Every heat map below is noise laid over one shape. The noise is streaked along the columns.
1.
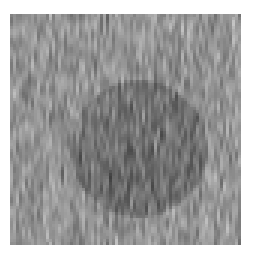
disc
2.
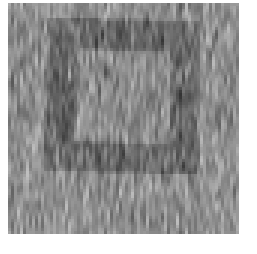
square frame
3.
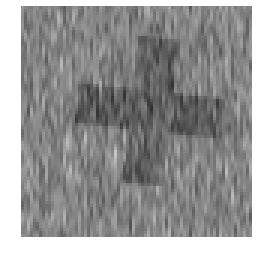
cross
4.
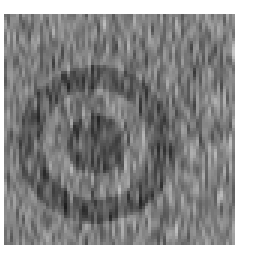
bullseye
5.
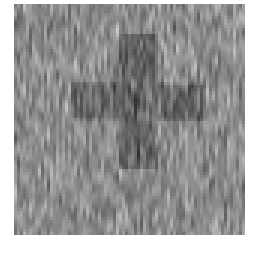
cross
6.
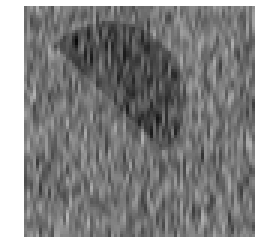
half disc
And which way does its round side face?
up and right
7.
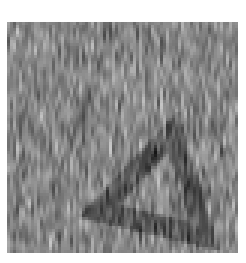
triangle frame
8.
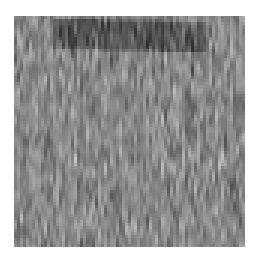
bar
